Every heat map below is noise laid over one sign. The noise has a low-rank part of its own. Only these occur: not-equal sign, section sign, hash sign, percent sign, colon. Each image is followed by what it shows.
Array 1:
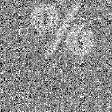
percent sign
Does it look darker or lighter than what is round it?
lighter
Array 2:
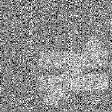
not-equal sign
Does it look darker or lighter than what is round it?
lighter
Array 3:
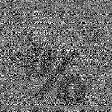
percent sign
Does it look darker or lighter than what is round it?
darker
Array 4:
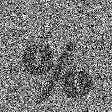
percent sign
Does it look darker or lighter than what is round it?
darker
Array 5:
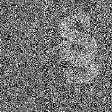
section sign
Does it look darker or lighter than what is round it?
lighter
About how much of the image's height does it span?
two thirds
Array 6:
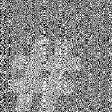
hash sign
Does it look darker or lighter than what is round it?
lighter
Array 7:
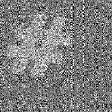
hash sign
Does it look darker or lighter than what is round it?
lighter
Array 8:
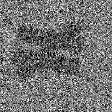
not-equal sign
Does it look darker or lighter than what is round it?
darker
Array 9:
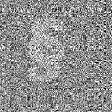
section sign
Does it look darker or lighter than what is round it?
lighter
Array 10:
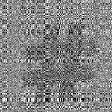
hash sign
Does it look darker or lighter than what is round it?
darker
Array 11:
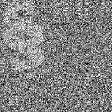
section sign
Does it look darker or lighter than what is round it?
lighter
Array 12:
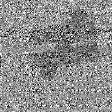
not-equal sign
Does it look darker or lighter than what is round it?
darker
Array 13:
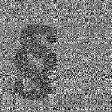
section sign
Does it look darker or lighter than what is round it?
darker
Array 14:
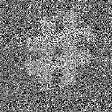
hash sign
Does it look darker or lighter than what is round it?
lighter
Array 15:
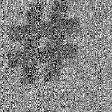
hash sign
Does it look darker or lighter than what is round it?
darker
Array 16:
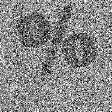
percent sign
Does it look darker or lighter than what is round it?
darker
